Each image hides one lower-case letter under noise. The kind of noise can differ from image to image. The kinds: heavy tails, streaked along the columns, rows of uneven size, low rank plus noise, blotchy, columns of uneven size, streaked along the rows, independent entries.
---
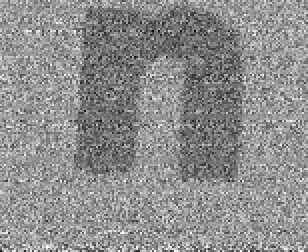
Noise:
rows of uneven size
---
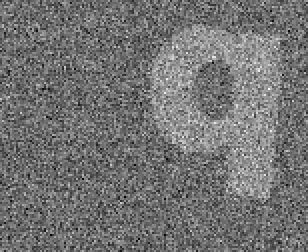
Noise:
independent entries
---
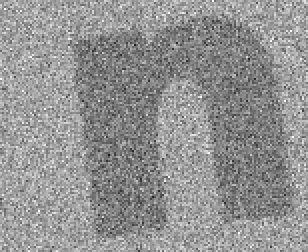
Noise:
independent entries
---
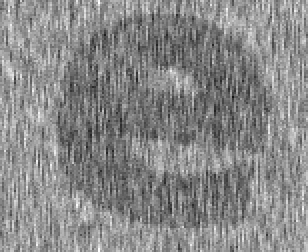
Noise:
streaked along the columns
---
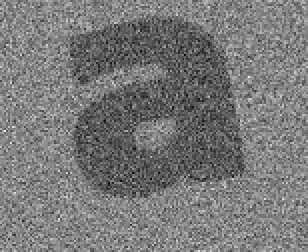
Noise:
low rank plus noise
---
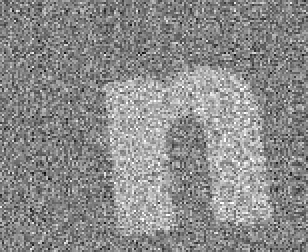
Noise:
low rank plus noise
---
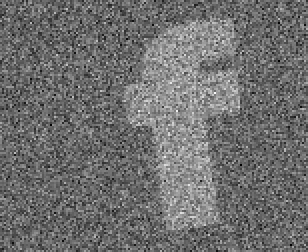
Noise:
independent entries
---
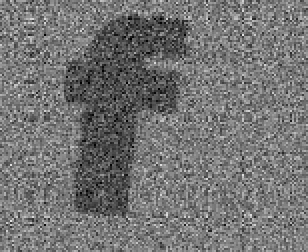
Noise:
low rank plus noise
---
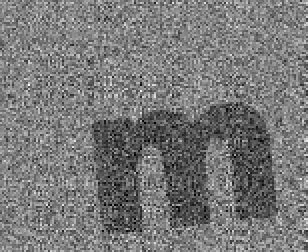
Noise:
low rank plus noise
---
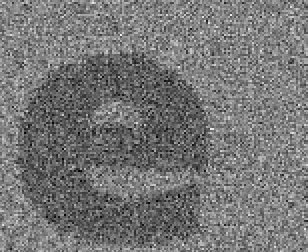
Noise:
low rank plus noise
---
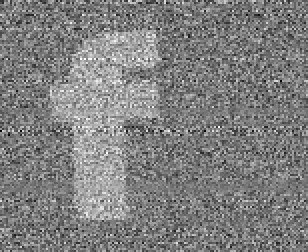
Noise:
rows of uneven size
